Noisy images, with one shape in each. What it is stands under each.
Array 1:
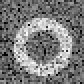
light ring
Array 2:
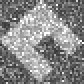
light square with a notch
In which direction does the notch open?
down and right
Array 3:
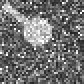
light lollipop
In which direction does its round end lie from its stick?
down and right
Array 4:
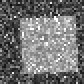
light square
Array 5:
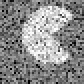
light disc with a wedge cut out
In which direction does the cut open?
right
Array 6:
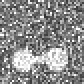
light dumbbell
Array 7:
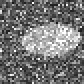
light ellipse
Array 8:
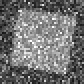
light square
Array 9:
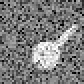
light lollipop
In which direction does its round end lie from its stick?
down and left
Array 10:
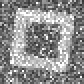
light square frame
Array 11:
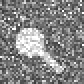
light lollipop
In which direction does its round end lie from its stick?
up and left
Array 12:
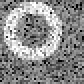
light ring
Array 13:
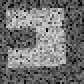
light square with a notch
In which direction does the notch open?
left
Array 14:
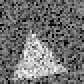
light triangle
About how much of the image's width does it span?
two thirds
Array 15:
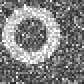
light ring
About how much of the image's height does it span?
two thirds
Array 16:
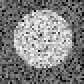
light disc
